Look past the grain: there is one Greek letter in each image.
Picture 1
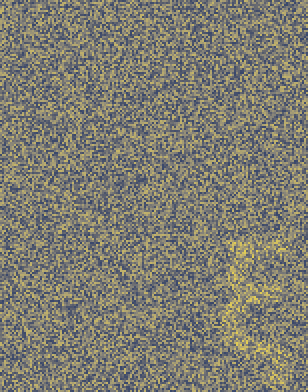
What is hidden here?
light xi, bottom right
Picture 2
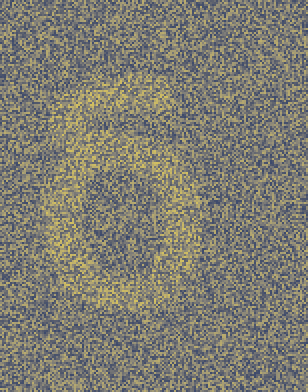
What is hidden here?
light delta
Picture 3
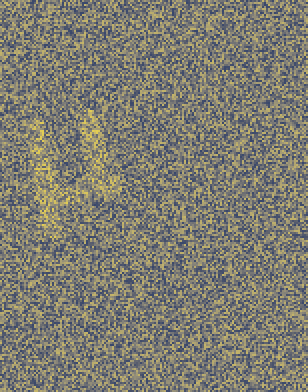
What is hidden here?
light mu, middle left
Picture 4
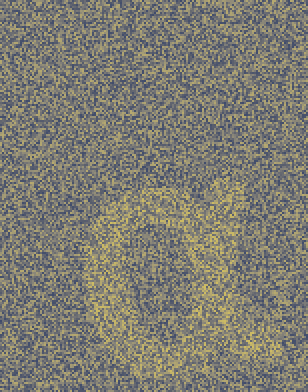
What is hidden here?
light alpha
